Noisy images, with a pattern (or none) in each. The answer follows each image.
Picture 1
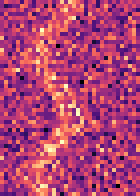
a wavy band
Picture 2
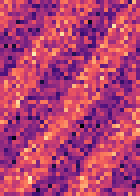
diagonal stripes
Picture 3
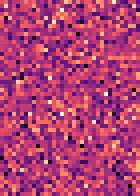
only noise
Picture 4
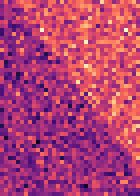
a sharp edge
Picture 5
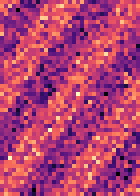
diagonal stripes
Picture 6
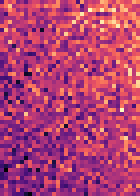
a smooth slope
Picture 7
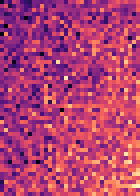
a smooth slope
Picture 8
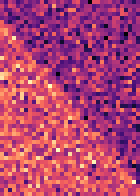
a sharp edge
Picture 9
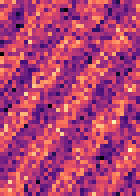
diagonal stripes
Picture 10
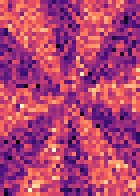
spokes from one point
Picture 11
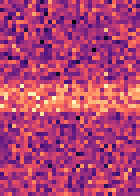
one horizontal stripe
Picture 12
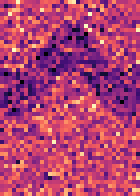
a wavy band
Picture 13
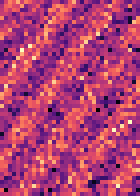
diagonal stripes
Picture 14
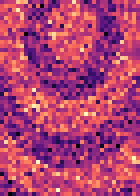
rings round one point
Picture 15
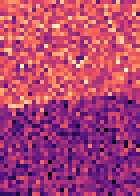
a sharp edge
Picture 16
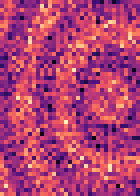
rings round one point
